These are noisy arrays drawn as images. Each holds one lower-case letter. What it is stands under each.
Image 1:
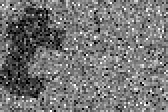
t
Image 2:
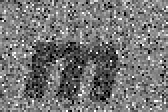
m
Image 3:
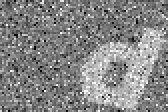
d
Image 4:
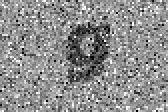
g
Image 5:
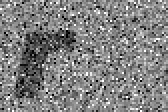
r
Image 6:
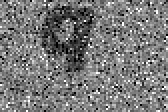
q
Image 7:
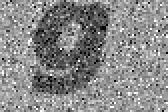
g
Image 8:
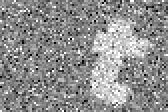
t
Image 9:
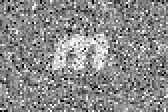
m
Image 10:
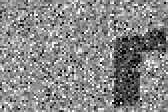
r
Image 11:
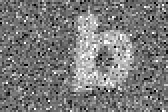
b
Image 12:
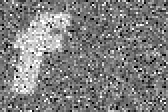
f
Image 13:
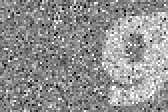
g
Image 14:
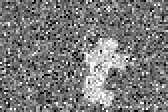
t
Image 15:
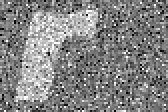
r
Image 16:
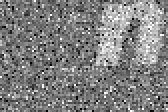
n
